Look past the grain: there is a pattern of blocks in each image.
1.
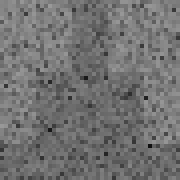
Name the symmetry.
left and right mirror each other
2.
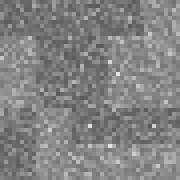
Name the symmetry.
no symmetry
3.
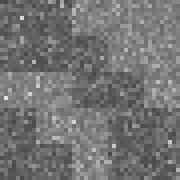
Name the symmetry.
mirrored about the diagonal from the bottom left
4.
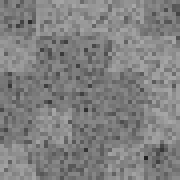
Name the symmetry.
mirrored about the diagonal from the bottom left
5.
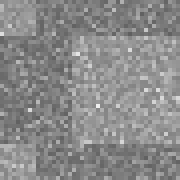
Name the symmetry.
top and bottom mirror each other
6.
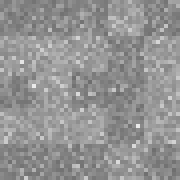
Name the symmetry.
top and bottom mirror each other
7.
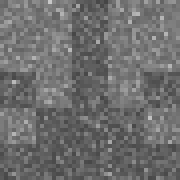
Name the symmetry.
left and right mirror each other
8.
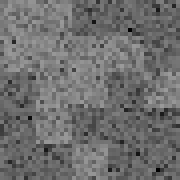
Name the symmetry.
mirrored about the diagonal from the top left
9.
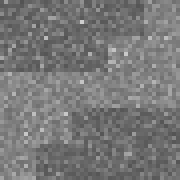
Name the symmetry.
the same after a half turn
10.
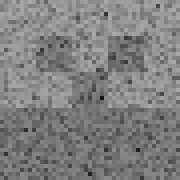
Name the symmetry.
left and right mirror each other
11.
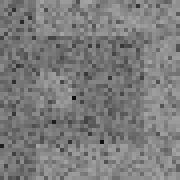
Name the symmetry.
top and bottom mirror each other
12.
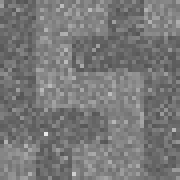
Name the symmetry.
the same after a half turn
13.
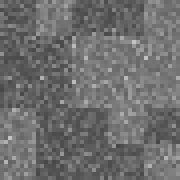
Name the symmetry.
no symmetry
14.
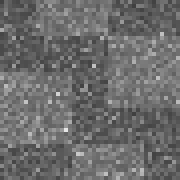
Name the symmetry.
the same after a half turn
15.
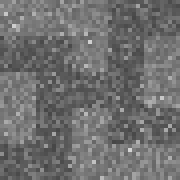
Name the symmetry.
the same after a half turn
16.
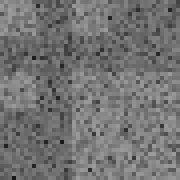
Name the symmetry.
mirrored about the diagonal from the top left
